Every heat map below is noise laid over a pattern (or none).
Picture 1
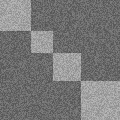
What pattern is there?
blocks along the diagonal
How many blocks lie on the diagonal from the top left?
4
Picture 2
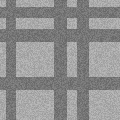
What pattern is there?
bands of rows crossing bands of columns
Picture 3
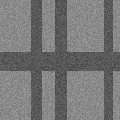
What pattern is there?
bands of rows crossing bands of columns
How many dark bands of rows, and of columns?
1 and 3
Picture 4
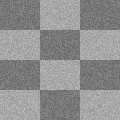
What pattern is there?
a checkerboard
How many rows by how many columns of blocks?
4 by 3
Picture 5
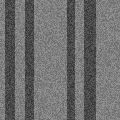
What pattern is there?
bands of columns
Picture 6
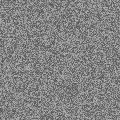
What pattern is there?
only noise
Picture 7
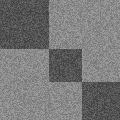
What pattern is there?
blocks along the diagonal
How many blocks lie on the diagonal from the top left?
3
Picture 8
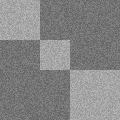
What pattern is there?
blocks along the diagonal
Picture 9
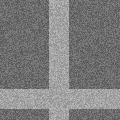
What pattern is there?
bands of rows crossing bands of columns
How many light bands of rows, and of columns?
1 and 1
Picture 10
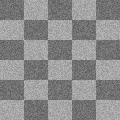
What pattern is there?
a checkerboard
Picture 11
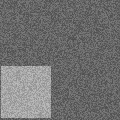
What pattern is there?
one block
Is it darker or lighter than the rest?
lighter
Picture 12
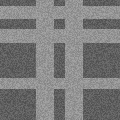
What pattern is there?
bands of rows crossing bands of columns
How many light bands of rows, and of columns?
3 and 2
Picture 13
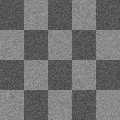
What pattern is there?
a checkerboard
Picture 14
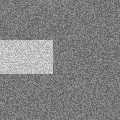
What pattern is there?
one block
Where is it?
middle left
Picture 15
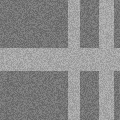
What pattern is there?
bands of rows crossing bands of columns
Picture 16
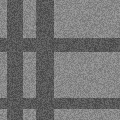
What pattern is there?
bands of rows crossing bands of columns
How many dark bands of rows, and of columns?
2 and 2
